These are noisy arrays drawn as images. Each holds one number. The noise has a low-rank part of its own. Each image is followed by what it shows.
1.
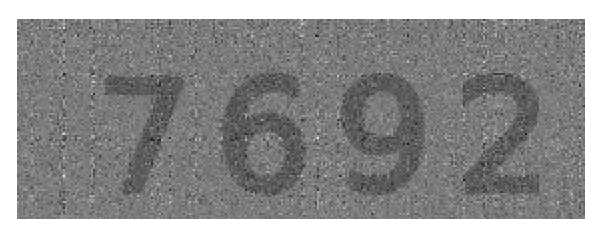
7692
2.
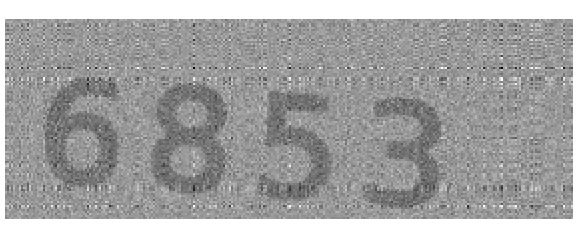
6853
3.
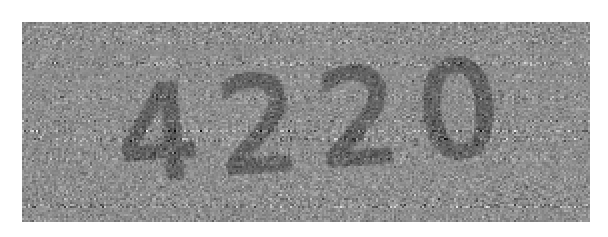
4220
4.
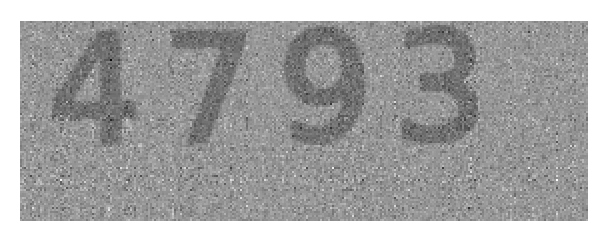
4793
